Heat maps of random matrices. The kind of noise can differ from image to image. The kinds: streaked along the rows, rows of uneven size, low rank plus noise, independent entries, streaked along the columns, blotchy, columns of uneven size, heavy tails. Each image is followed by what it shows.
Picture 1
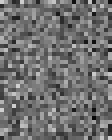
low rank plus noise
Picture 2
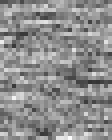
streaked along the rows
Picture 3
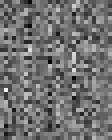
columns of uneven size
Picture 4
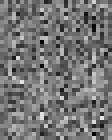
columns of uneven size
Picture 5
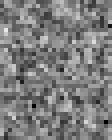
blotchy
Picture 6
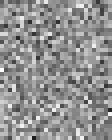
independent entries
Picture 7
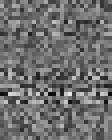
rows of uneven size
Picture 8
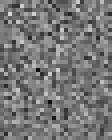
independent entries
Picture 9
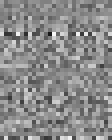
rows of uneven size
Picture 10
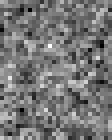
blotchy
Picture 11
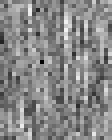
streaked along the columns
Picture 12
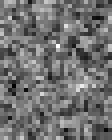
blotchy
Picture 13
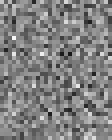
low rank plus noise
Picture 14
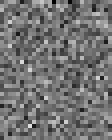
independent entries
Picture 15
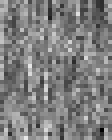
streaked along the columns
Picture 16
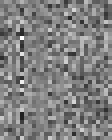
columns of uneven size
